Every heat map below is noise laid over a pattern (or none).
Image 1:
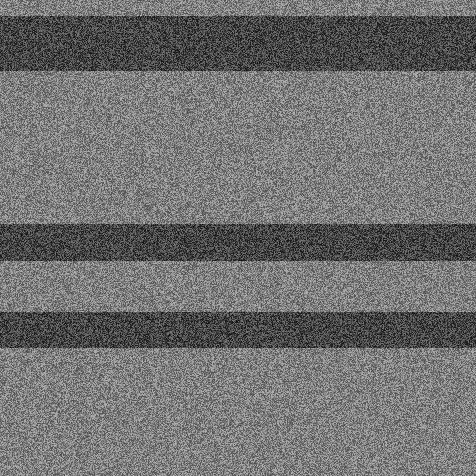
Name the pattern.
bands of rows
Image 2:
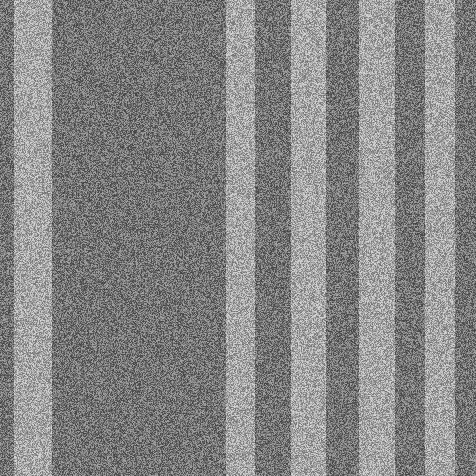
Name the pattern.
bands of columns
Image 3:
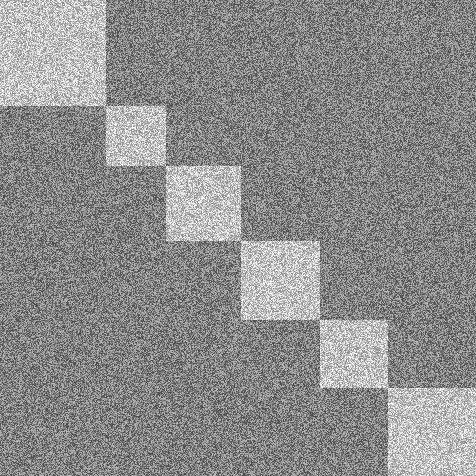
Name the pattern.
blocks along the diagonal
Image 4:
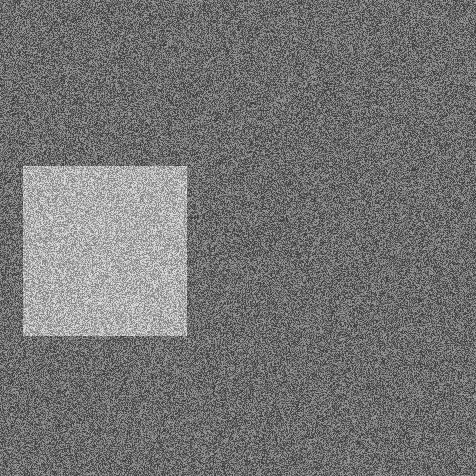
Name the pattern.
one block
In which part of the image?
middle left
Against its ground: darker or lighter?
lighter
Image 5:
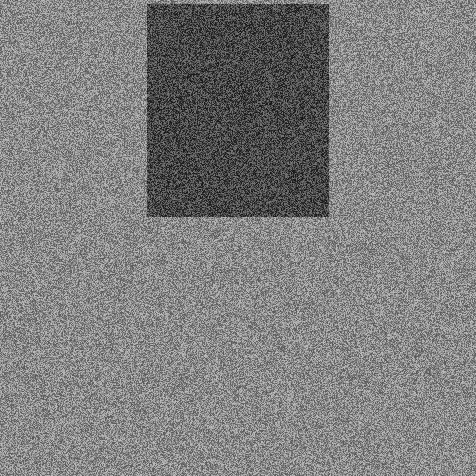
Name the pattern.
one block
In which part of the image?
top middle
